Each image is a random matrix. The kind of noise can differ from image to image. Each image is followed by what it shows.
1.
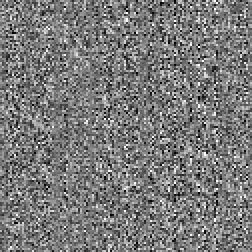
columns of uneven size
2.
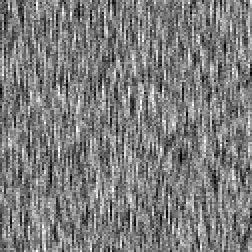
streaked along the columns
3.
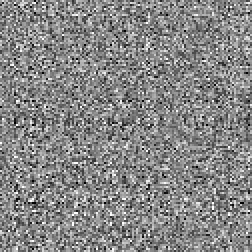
low rank plus noise
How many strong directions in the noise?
three or four
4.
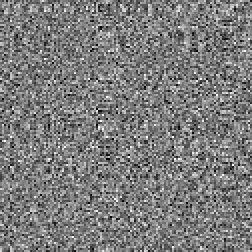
low rank plus noise
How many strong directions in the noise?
one
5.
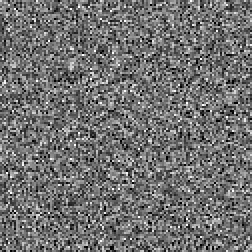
low rank plus noise
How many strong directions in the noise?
three or four
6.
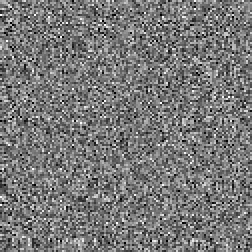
low rank plus noise
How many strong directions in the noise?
two
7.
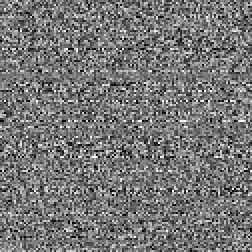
rows of uneven size
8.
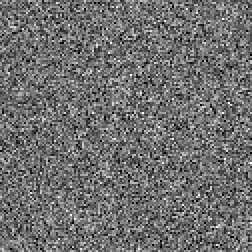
independent entries
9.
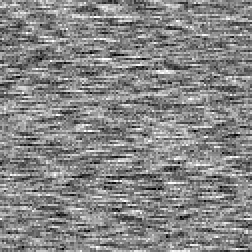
streaked along the rows
